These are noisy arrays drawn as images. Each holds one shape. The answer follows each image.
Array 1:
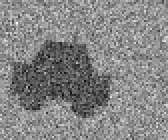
car
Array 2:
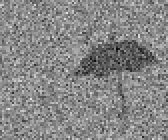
umbrella
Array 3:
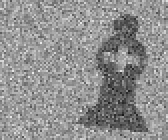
chess bishop
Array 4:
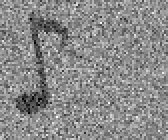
musical note
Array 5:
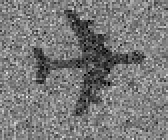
airplane
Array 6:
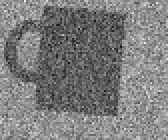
cup
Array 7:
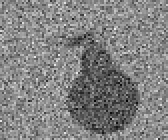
pear
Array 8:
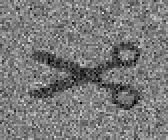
pair of scissors
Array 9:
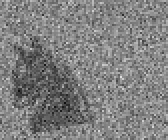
chess knight
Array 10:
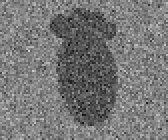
footprint
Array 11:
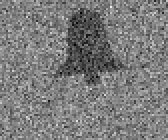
bell
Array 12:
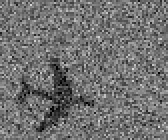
airplane
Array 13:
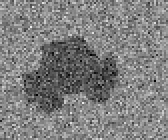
car
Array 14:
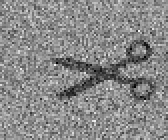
pair of scissors
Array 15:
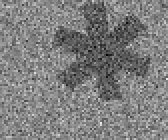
asterisk
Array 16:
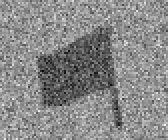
flag
